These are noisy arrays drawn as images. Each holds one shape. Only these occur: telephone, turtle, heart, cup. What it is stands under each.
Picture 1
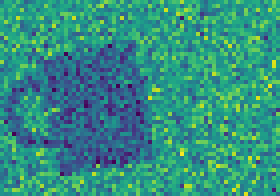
cup
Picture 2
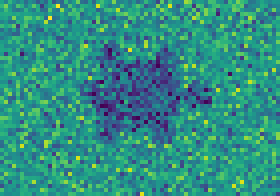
turtle
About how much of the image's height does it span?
half
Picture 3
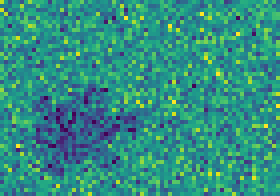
turtle
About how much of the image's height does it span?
half
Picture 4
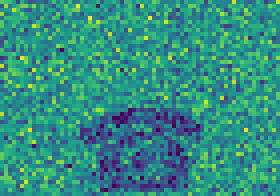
telephone
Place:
bottom middle
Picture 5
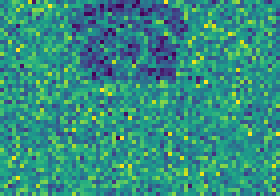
telephone
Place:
top middle
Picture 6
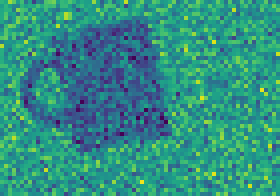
cup
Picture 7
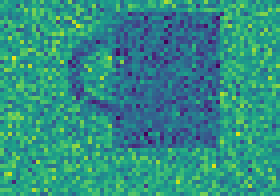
cup
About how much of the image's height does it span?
two thirds
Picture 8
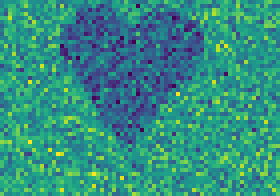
heart
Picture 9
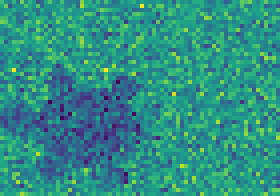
turtle
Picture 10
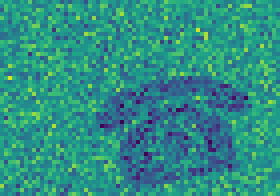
telephone
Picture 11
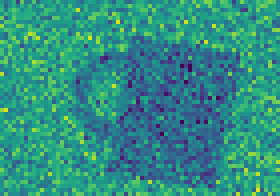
cup
